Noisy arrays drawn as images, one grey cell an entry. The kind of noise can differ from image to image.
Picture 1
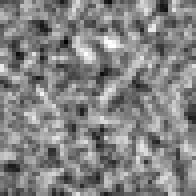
blotchy
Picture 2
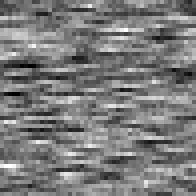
streaked along the rows
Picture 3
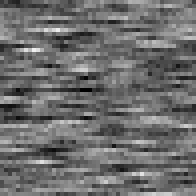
streaked along the rows
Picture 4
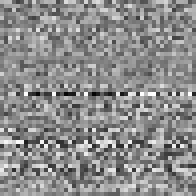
rows of uneven size
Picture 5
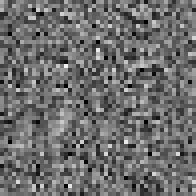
low rank plus noise
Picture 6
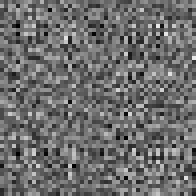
low rank plus noise
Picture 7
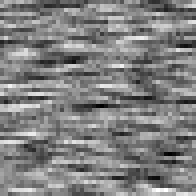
streaked along the rows
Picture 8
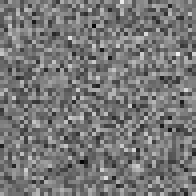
independent entries
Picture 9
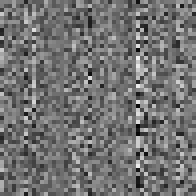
columns of uneven size
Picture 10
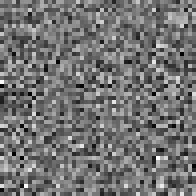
low rank plus noise
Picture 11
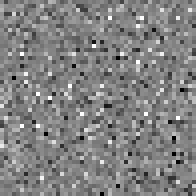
heavy tails
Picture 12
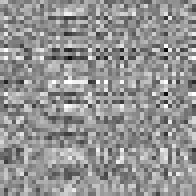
low rank plus noise
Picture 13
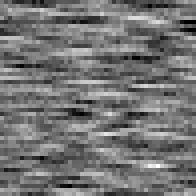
streaked along the rows
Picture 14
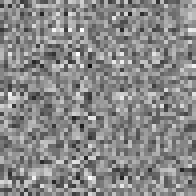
low rank plus noise
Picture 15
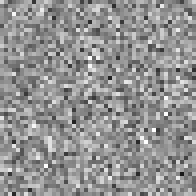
independent entries
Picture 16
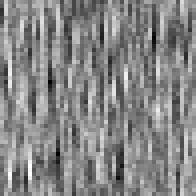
streaked along the columns
